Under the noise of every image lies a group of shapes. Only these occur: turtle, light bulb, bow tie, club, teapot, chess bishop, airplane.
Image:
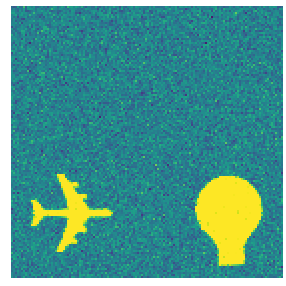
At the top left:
nothing
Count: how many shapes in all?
2
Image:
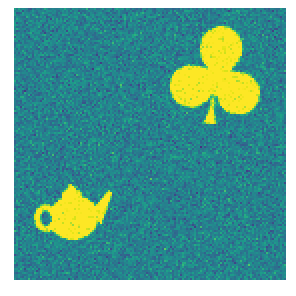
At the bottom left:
teapot
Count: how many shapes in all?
2
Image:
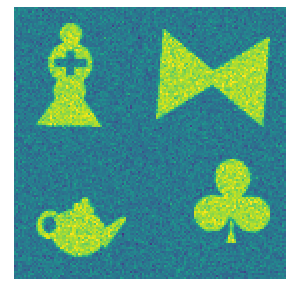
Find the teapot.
bottom left
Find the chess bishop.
top left
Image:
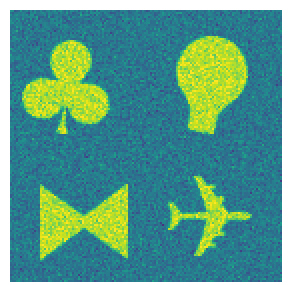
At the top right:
light bulb
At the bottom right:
airplane
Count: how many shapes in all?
4
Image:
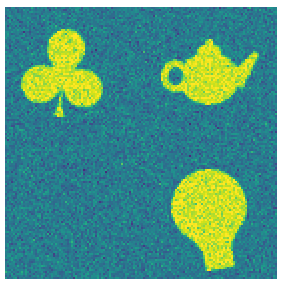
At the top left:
club
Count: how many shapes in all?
3
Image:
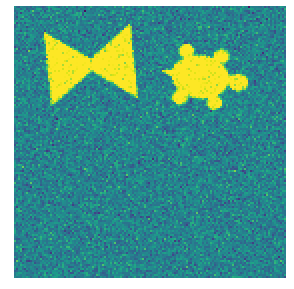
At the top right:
turtle
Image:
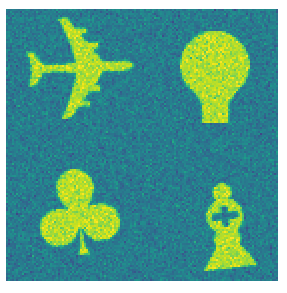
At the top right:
light bulb
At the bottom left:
club
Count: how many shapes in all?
4
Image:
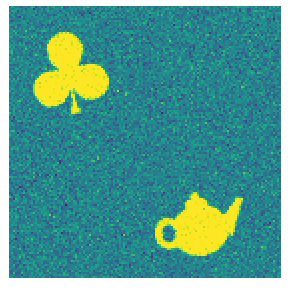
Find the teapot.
bottom right
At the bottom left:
nothing
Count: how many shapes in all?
2
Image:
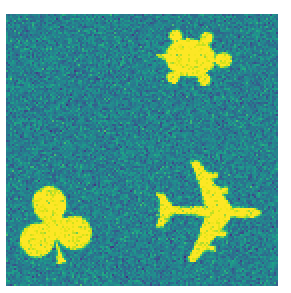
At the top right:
turtle
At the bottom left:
club
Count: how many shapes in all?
3
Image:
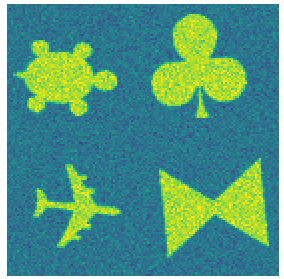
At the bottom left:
airplane
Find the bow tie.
bottom right
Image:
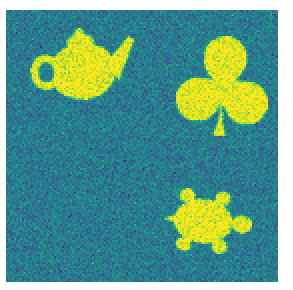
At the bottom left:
nothing
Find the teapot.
top left
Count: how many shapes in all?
3
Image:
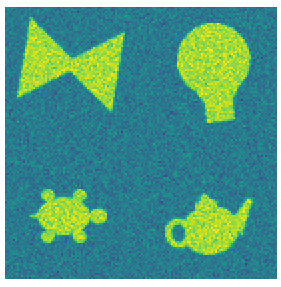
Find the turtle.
bottom left
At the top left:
bow tie
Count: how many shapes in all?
4
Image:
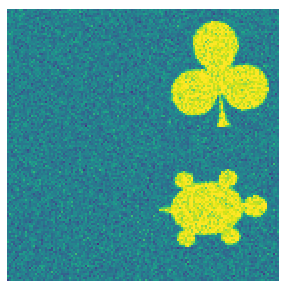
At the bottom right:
turtle
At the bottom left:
nothing
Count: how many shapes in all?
2
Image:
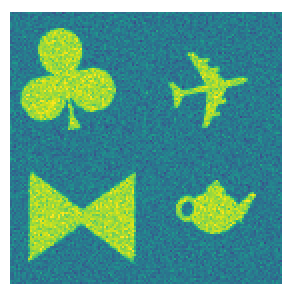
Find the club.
top left
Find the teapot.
bottom right
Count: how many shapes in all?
4
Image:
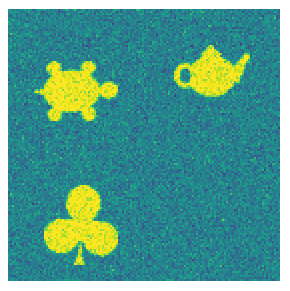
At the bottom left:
club
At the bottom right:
nothing
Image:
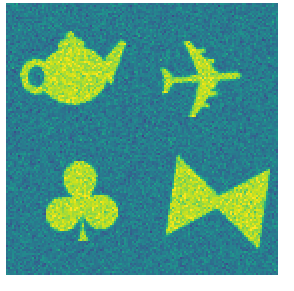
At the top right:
airplane
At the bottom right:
bow tie
